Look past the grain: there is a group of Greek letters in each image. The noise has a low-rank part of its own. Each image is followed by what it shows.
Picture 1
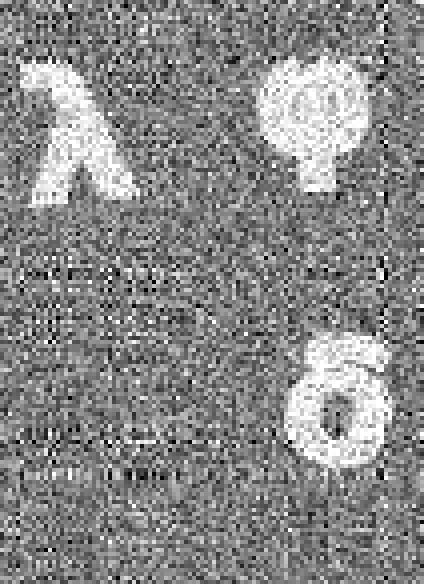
top left: lambda; top right: phi; bottom right: delta
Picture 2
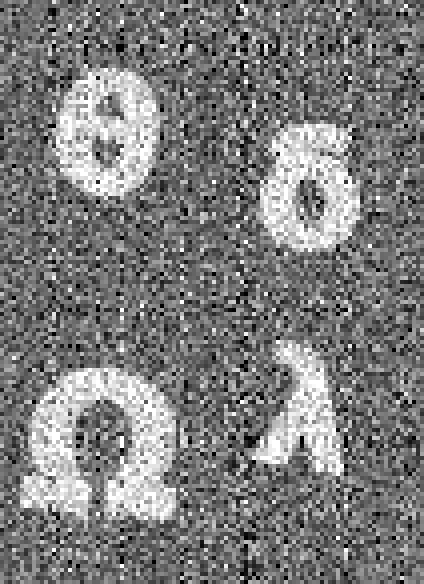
top left: theta; top right: delta; bottom left: omega; bottom right: lambda
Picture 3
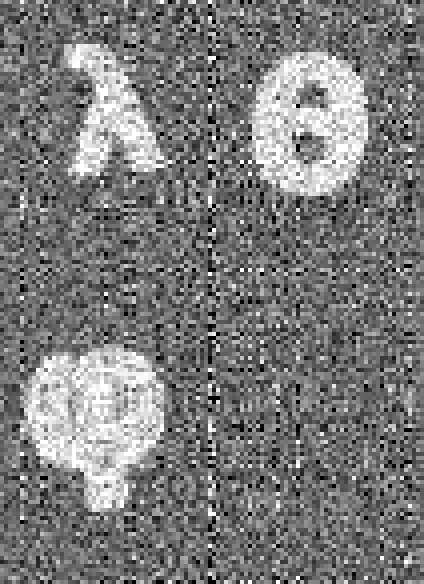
top left: lambda; top right: theta; bottom left: phi
